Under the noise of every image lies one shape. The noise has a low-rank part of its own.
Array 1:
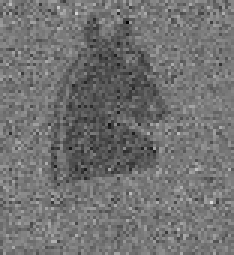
chess knight
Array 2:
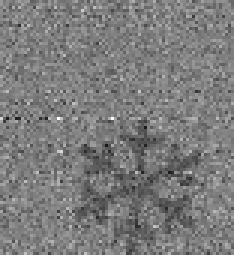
snowflake
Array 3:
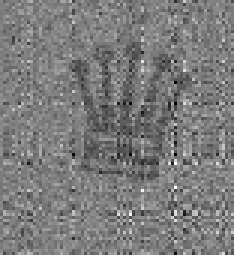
chess queen
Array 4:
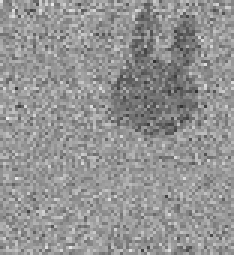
rabbit's head
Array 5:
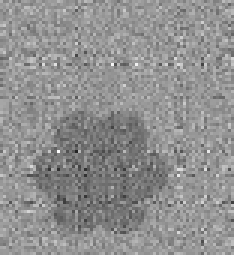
flower
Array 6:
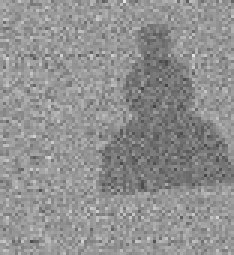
chess pawn
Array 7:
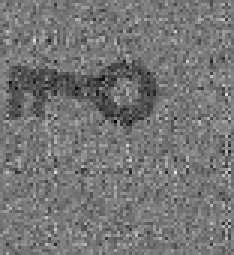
key
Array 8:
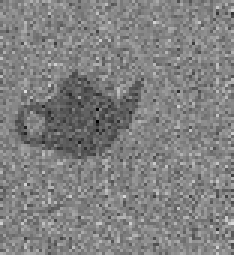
teapot
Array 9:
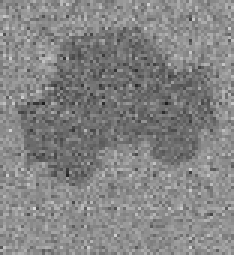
car
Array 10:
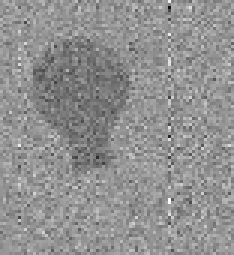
light bulb
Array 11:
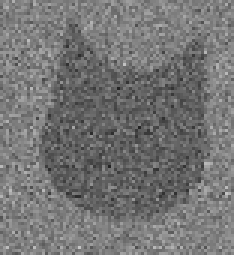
cat's head
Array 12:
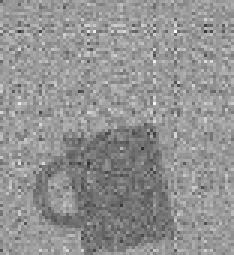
cup
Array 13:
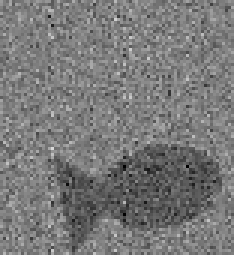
fish
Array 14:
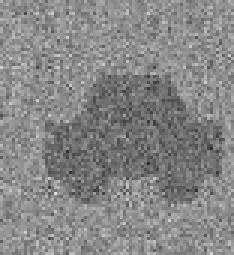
car
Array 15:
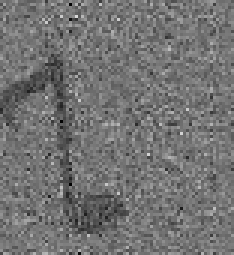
musical note
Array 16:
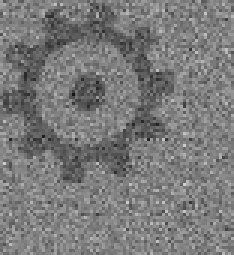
gear
